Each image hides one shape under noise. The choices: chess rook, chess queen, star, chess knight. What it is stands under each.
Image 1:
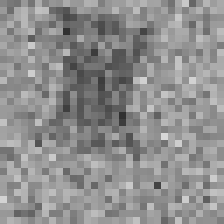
chess rook
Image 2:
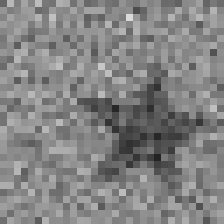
star
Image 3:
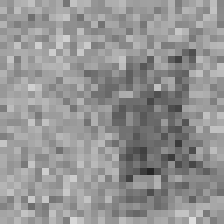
chess rook
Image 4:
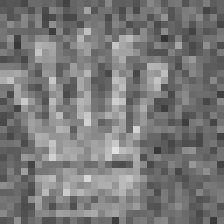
chess queen
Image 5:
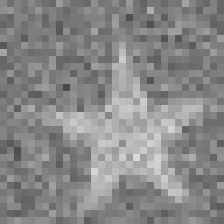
star
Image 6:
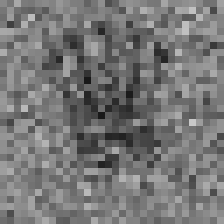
chess queen
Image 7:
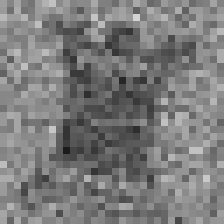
chess rook
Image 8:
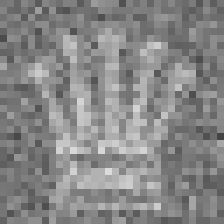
chess queen
